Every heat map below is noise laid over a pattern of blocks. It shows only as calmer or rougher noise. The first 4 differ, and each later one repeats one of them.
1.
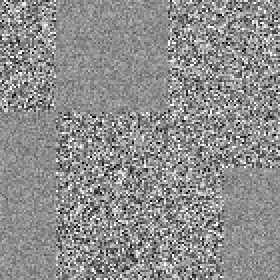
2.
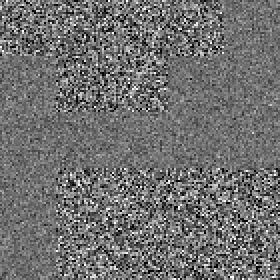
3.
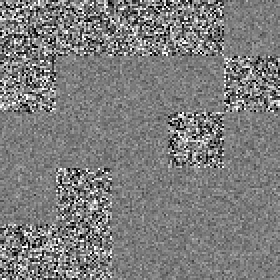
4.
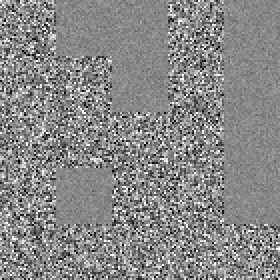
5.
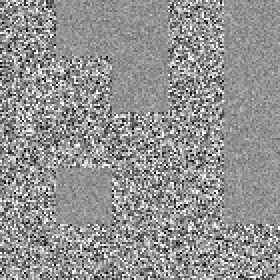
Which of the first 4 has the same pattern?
4
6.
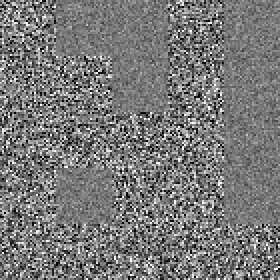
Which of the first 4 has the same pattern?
4
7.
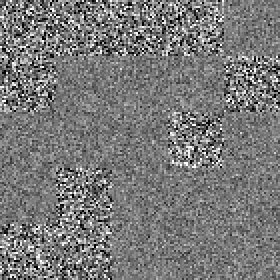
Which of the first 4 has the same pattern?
3
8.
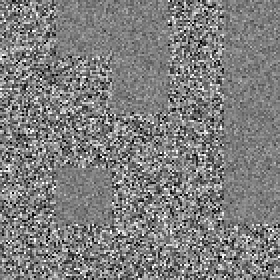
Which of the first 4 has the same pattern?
4
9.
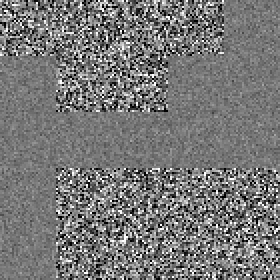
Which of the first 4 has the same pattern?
2
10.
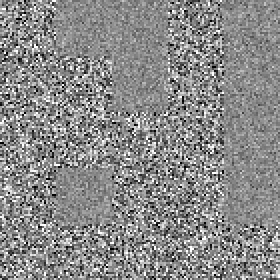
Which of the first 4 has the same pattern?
4
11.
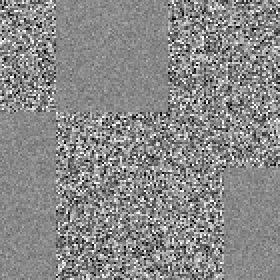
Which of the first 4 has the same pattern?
1
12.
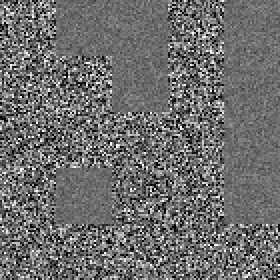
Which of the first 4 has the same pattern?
4
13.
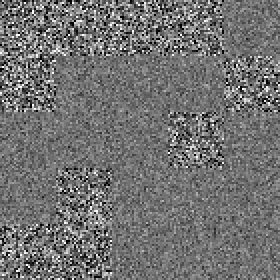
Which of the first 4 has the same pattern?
3
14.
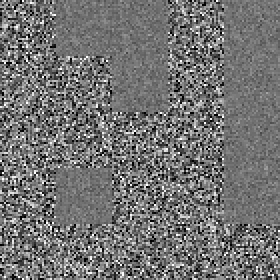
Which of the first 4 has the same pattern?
4
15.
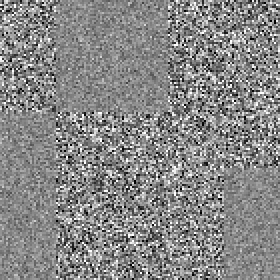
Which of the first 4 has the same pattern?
1
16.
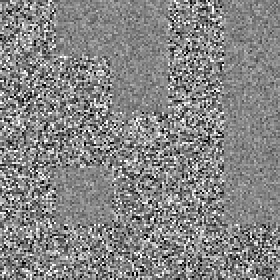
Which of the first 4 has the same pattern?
4
